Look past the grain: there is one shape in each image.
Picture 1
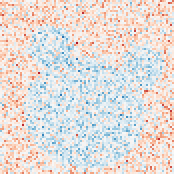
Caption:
blue bear's head
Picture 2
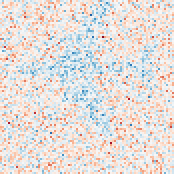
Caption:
blue airplane
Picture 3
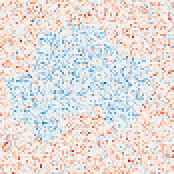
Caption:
blue car
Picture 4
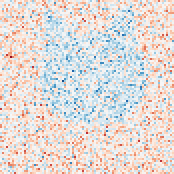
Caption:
blue cat's head
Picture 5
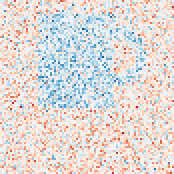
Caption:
blue cup
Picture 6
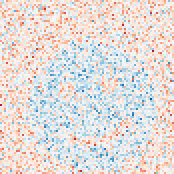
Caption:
blue smiling face
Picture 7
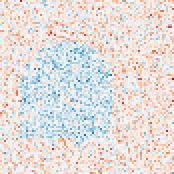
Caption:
blue ghost
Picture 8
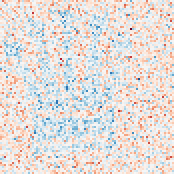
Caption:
blue chess queen
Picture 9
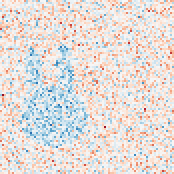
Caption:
blue rabbit's head
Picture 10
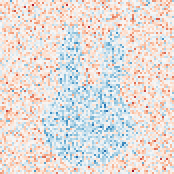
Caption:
blue rabbit's head
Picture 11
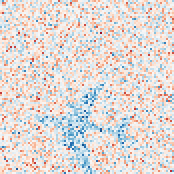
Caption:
blue airplane
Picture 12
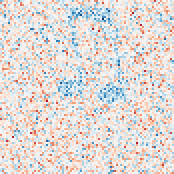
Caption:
blue pair of musical notes
